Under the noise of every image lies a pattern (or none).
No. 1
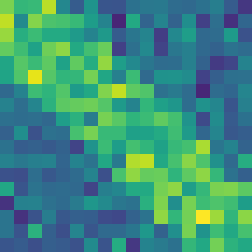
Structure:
a diagonal band
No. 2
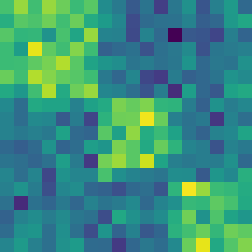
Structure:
blocks along the diagonal
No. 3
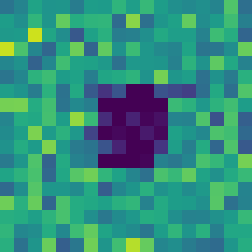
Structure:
one block
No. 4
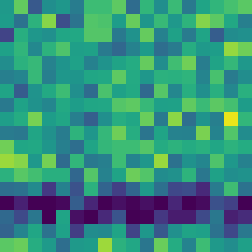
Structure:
one band of rows
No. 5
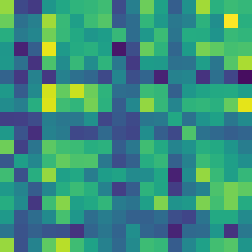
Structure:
bands of rows crossing bands of columns
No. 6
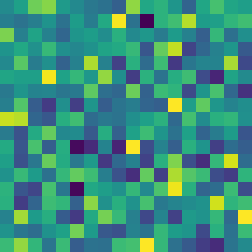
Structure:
only noise
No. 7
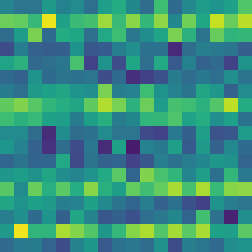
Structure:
bands of rows
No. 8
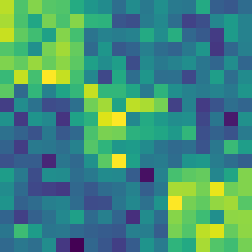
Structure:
blocks along the diagonal
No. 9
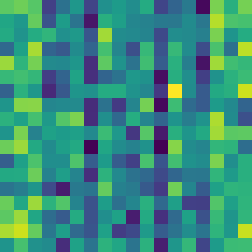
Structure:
bands of columns
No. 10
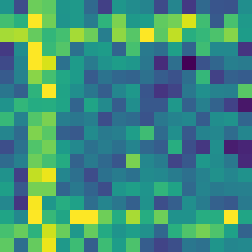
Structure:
bands of rows crossing bands of columns
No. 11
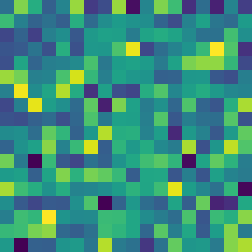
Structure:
only noise
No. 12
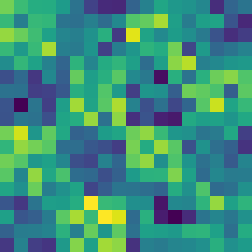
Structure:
a checkerboard
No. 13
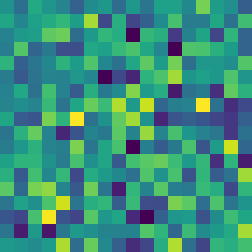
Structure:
only noise
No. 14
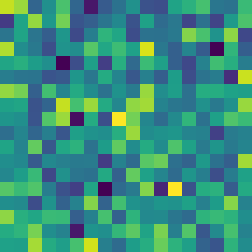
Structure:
only noise
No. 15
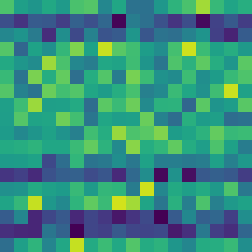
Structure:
bands of rows
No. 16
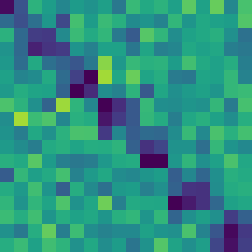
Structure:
blocks along the diagonal
